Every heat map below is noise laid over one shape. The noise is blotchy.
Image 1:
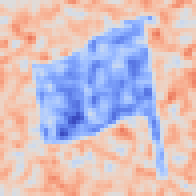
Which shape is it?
flag
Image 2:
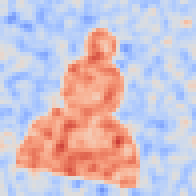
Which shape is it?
chess pawn
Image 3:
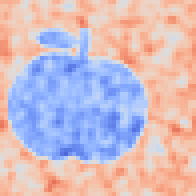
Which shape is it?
apple
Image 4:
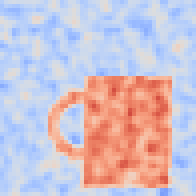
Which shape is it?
cup
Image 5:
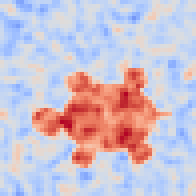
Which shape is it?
turtle
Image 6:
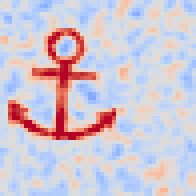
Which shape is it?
anchor
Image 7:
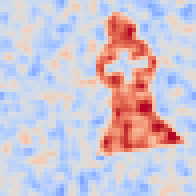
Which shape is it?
chess bishop
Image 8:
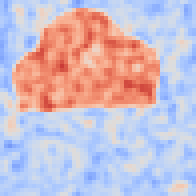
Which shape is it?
cloud
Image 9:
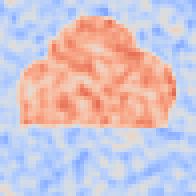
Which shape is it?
cloud
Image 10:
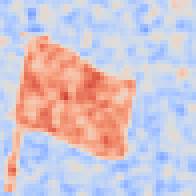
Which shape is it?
flag
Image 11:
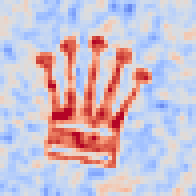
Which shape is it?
chess queen
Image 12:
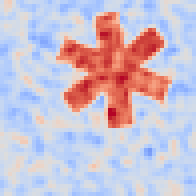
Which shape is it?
asterisk
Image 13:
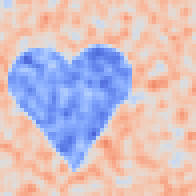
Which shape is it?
heart
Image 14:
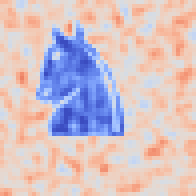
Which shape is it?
chess knight
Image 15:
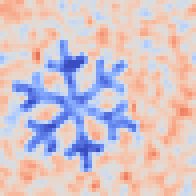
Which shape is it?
snowflake
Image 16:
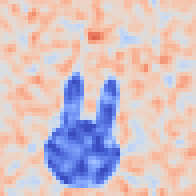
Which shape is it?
rabbit's head
